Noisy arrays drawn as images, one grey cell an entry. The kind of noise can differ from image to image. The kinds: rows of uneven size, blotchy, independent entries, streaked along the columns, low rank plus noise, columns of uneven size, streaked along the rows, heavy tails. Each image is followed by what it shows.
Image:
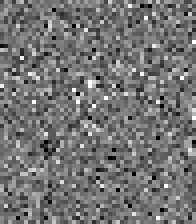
heavy tails
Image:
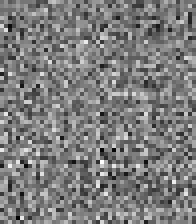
low rank plus noise
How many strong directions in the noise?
two
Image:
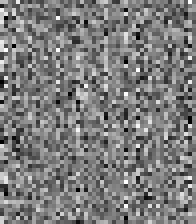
columns of uneven size
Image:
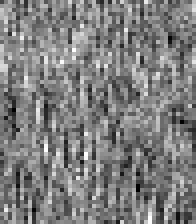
streaked along the columns
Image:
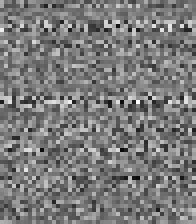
rows of uneven size
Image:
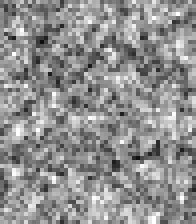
blotchy
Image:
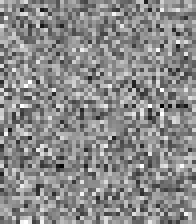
low rank plus noise
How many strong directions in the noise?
one
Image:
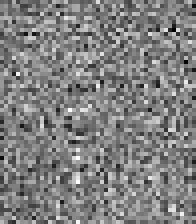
low rank plus noise
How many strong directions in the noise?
two
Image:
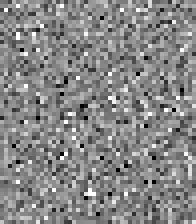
heavy tails
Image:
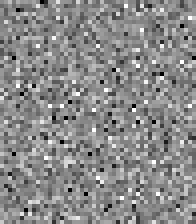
heavy tails
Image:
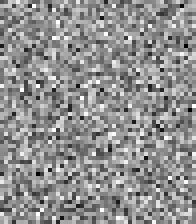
independent entries
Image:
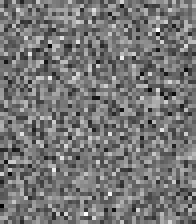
independent entries
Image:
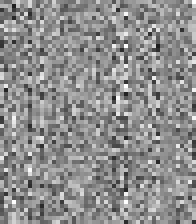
columns of uneven size
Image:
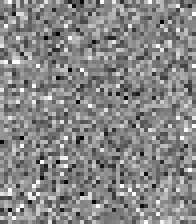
heavy tails
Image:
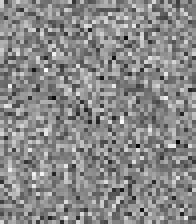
independent entries
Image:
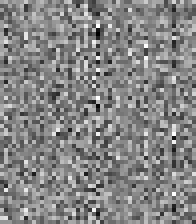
columns of uneven size
